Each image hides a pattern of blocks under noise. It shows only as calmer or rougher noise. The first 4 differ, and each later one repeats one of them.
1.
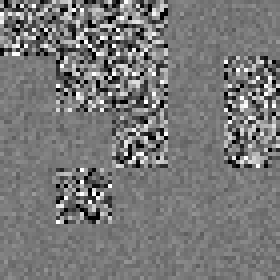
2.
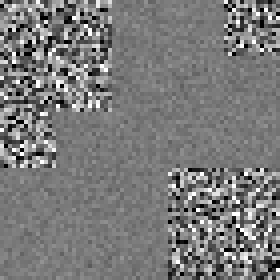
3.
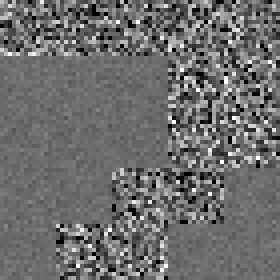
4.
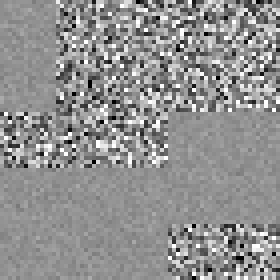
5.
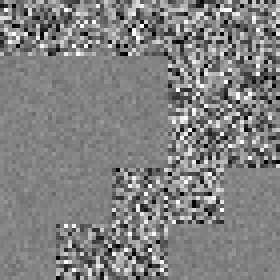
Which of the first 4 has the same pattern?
3
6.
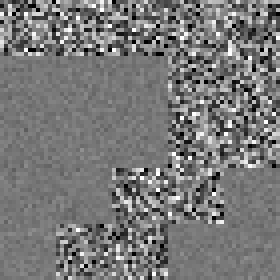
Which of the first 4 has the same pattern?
3
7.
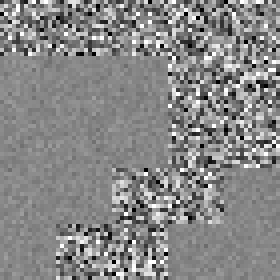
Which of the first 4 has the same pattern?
3
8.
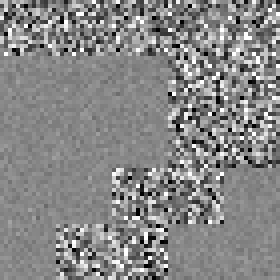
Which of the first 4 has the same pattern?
3
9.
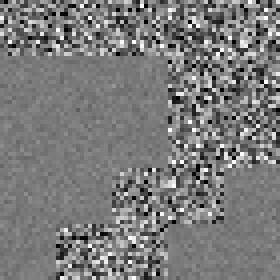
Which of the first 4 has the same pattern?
3
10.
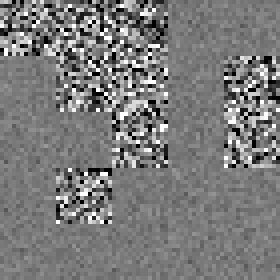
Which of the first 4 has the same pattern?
1
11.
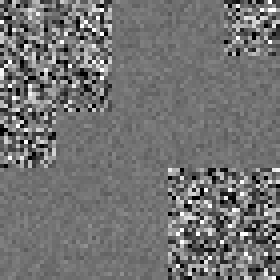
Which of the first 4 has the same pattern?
2
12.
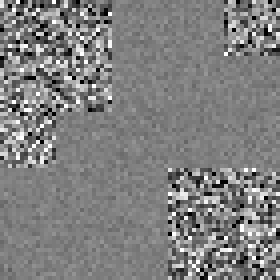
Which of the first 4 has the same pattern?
2
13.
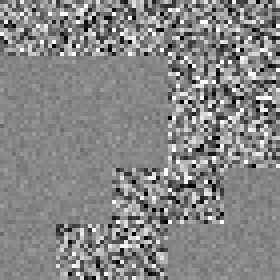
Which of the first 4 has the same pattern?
3
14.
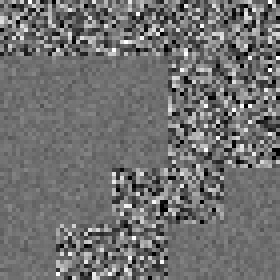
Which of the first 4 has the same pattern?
3
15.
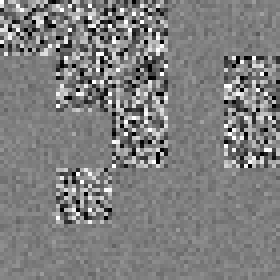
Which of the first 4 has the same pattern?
1
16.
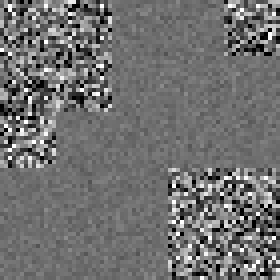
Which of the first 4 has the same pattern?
2
